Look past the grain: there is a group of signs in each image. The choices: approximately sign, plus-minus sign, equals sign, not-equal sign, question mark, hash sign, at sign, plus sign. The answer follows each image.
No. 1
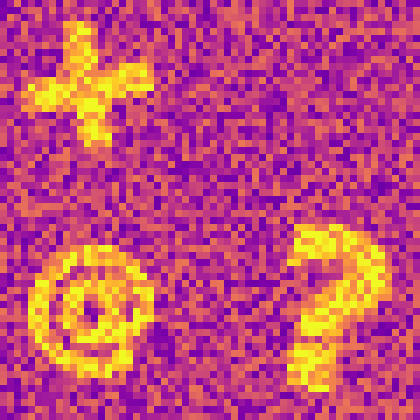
top left: plus sign; bottom left: at sign; bottom right: question mark
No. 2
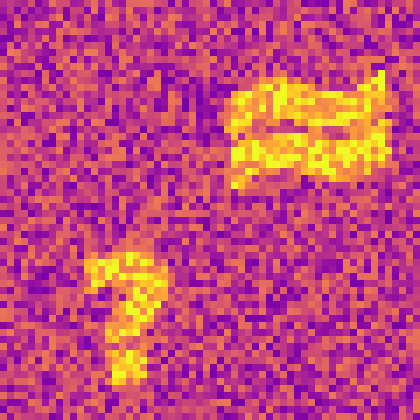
top right: approximately sign; bottom left: question mark
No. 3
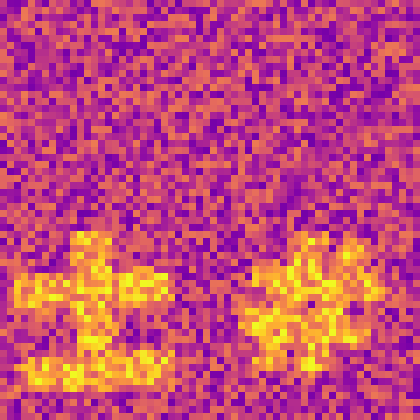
bottom left: plus-minus sign; bottom right: hash sign
